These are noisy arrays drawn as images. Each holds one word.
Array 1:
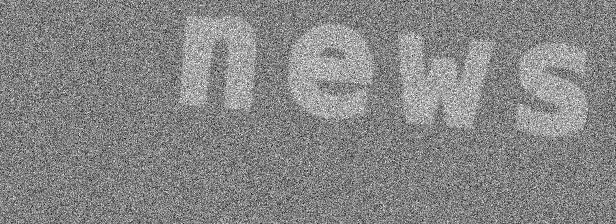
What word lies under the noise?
news
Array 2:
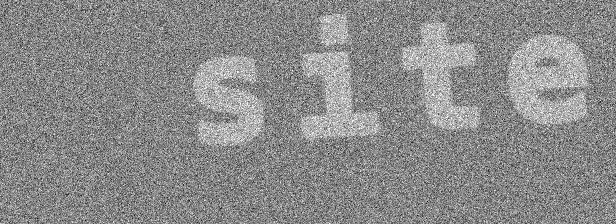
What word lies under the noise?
site
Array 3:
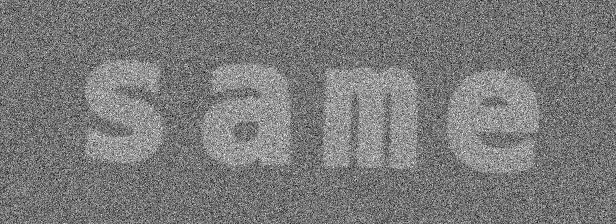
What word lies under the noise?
same
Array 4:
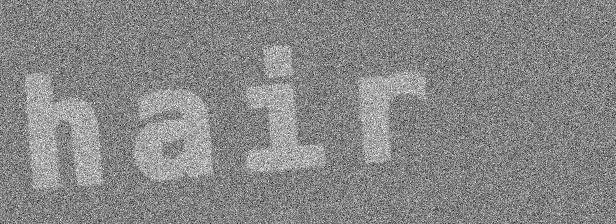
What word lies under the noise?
hair
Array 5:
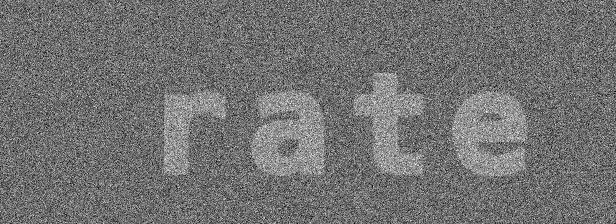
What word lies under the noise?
rate
